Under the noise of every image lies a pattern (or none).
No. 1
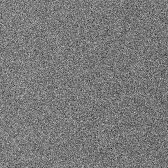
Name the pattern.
a smooth slope
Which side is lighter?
left
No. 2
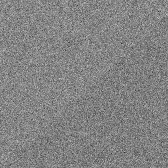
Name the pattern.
a sharp edge
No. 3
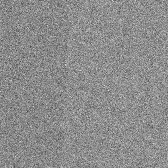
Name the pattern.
a sharp edge
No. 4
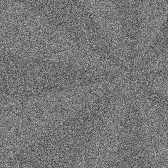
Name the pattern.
spokes from one point
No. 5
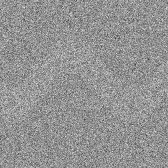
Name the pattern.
a wavy band
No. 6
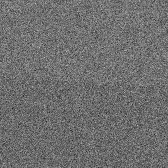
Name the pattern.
a sharp edge
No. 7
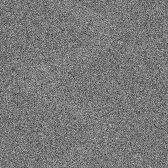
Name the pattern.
a wavy band
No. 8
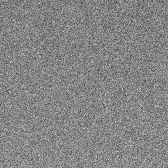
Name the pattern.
a smooth slope
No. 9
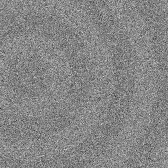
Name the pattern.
rings round one point
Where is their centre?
middle left
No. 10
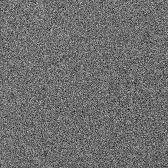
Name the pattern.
a smooth slope
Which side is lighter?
top left
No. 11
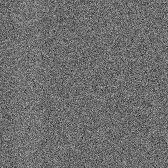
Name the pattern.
one vertical stripe
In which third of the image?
left
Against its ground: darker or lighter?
lighter
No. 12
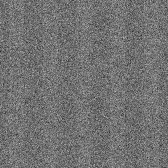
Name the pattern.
vertical stripes
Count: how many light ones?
5
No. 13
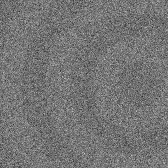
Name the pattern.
rings round one point
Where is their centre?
middle right
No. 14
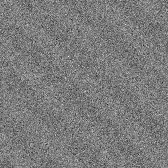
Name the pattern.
diagonal stripes
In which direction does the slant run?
top left to bottom right
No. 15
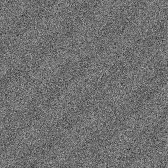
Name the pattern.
diagonal stripes
